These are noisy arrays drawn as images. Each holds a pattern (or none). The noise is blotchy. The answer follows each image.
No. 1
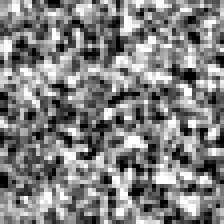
only noise
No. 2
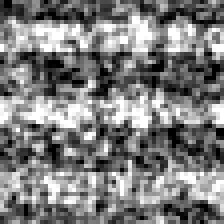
horizontal stripes
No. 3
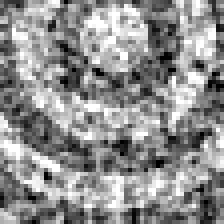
rings round one point
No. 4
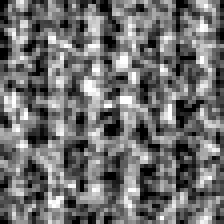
vertical stripes
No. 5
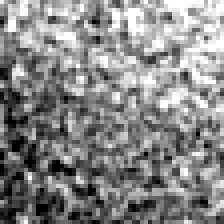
a smooth slope
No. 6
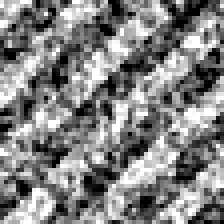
diagonal stripes
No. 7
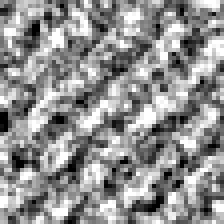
diagonal stripes
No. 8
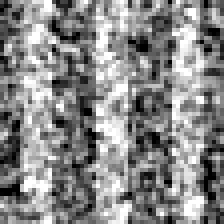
vertical stripes
